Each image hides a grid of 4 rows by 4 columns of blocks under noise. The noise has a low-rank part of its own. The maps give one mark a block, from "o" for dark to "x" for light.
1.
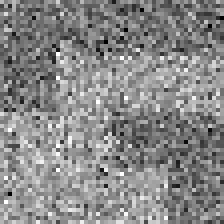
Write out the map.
o o o o
o x x x
x x o o
x x x o
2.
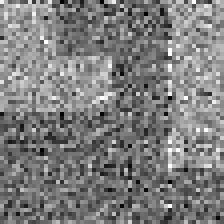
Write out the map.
x o o x
x x o x
o o o x
o o o o
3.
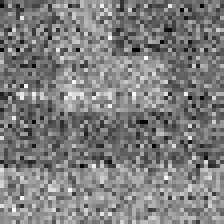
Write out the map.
o x o o
o x x o
o o o o
x x x x
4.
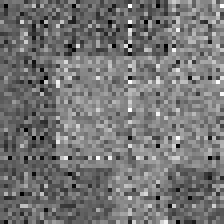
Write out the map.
o o o x
o x x x
o x x x
o o x o
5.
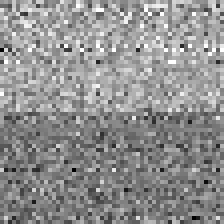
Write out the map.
x x x x
x x x x
o o o o
o o o o
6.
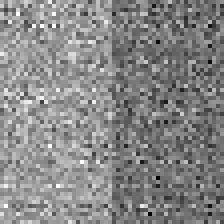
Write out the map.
x x o o
x x o o
x x o o
x x o o
